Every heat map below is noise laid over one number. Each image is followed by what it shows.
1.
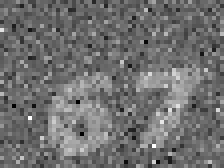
67
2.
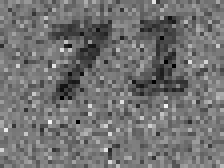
71
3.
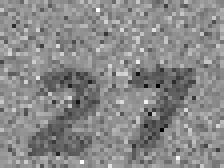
27
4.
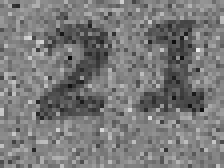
21
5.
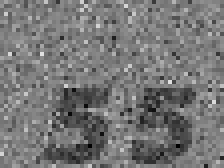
55
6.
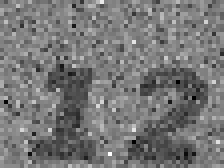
12
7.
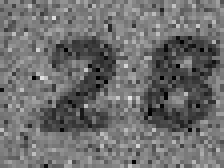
28
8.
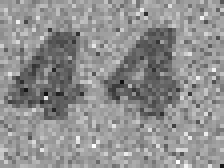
44
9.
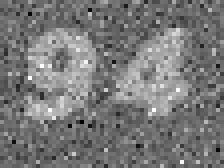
94
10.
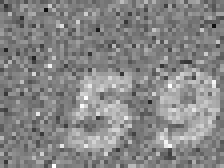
59
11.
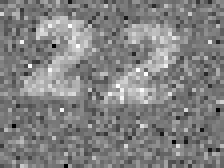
22
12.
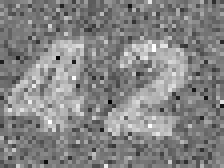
42
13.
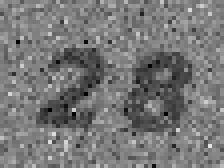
28
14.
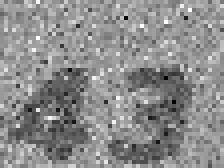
43
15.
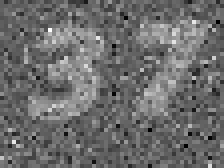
37
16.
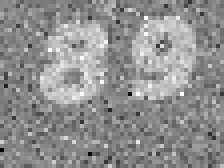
89
